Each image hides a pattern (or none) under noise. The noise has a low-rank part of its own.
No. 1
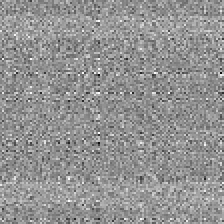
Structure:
bands of rows
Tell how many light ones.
2
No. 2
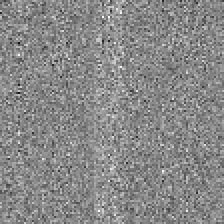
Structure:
one band of columns
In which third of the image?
middle
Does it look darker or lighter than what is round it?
lighter
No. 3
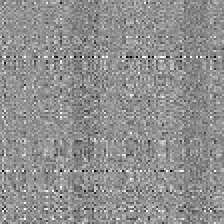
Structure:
bands of columns
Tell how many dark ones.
2
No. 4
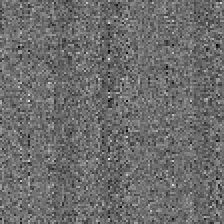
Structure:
bands of columns
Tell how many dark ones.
3
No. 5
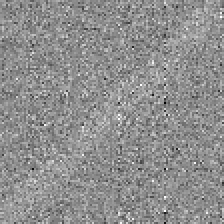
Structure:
a diagonal band
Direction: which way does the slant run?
bottom left to top right
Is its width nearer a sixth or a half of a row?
a sixth
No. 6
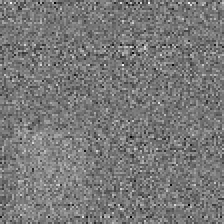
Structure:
one block
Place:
bottom left
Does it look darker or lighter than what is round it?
lighter
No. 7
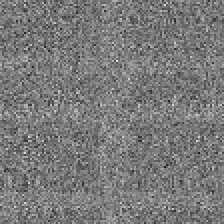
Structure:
bands of rows crossing bands of columns
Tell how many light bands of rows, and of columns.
3 and 1
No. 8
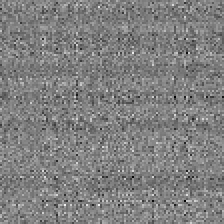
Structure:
bands of rows
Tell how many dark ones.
6
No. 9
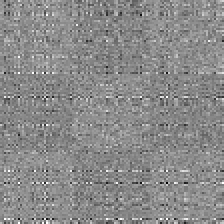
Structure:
a checkerboard
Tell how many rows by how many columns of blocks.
3 by 3
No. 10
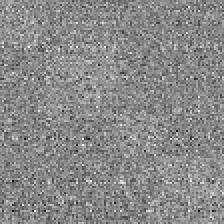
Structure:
blocks along the diagonal
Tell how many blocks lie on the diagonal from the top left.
4
